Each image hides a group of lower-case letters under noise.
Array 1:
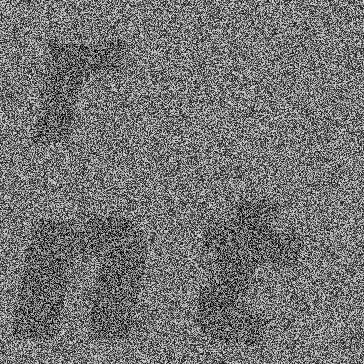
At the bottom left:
n
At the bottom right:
t
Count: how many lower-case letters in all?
3
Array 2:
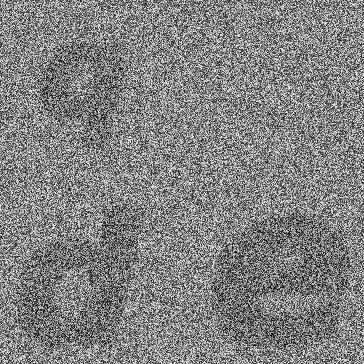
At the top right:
nothing
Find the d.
bottom left
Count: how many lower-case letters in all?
3
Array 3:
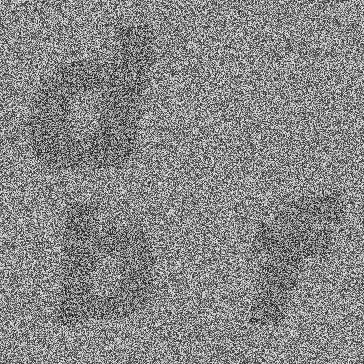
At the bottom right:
f
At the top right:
nothing
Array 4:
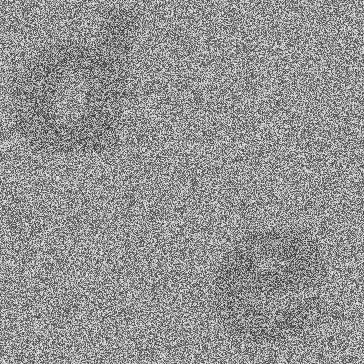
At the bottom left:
nothing
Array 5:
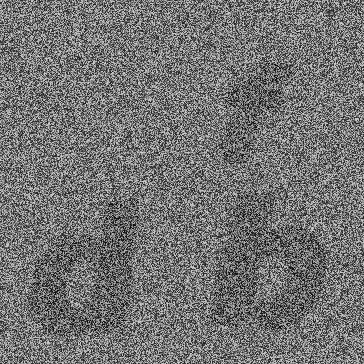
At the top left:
nothing
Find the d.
bottom left
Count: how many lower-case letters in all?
3
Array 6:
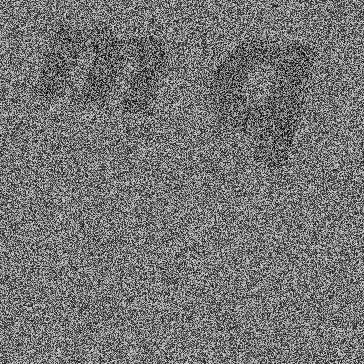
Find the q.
top right
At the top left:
m
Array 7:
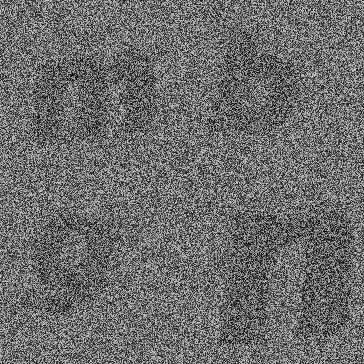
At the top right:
b
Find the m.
top left
